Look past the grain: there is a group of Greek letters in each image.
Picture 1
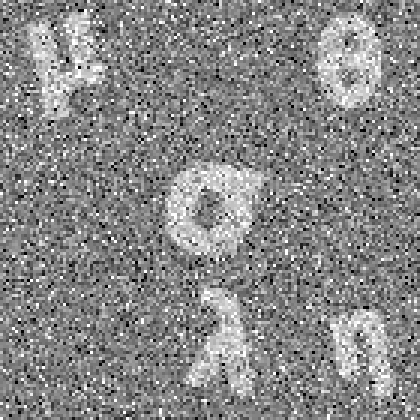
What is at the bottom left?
nothing
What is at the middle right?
nothing
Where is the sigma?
centre
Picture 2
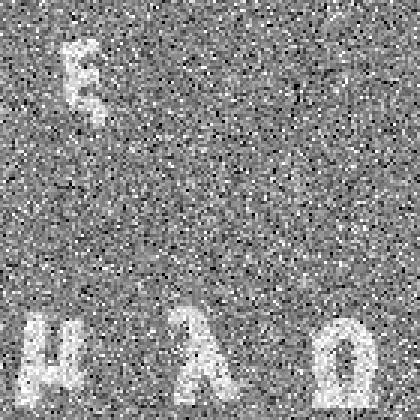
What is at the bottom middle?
lambda
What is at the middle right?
nothing
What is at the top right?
nothing
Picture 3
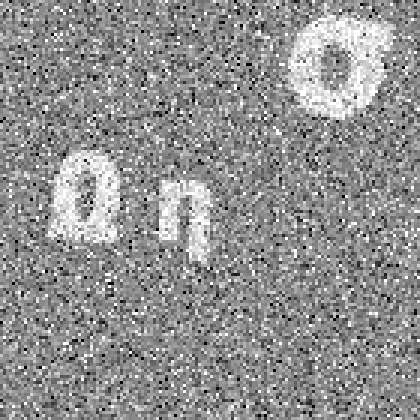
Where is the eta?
centre
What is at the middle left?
omega
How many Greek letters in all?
3
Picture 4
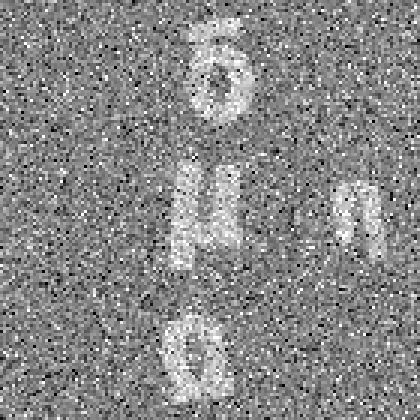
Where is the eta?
middle right
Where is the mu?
centre
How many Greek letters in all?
4
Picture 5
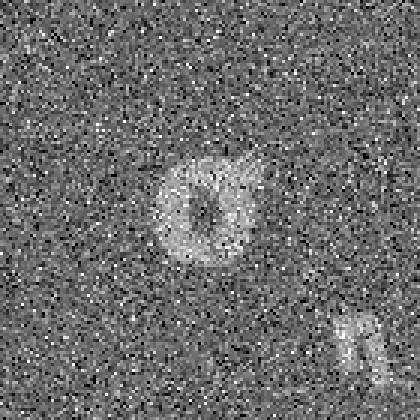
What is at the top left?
nothing
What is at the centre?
sigma
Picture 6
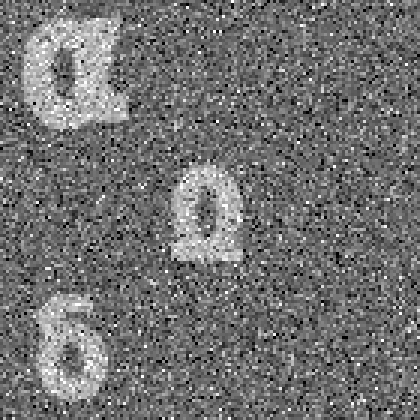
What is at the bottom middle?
nothing
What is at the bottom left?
delta
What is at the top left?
alpha
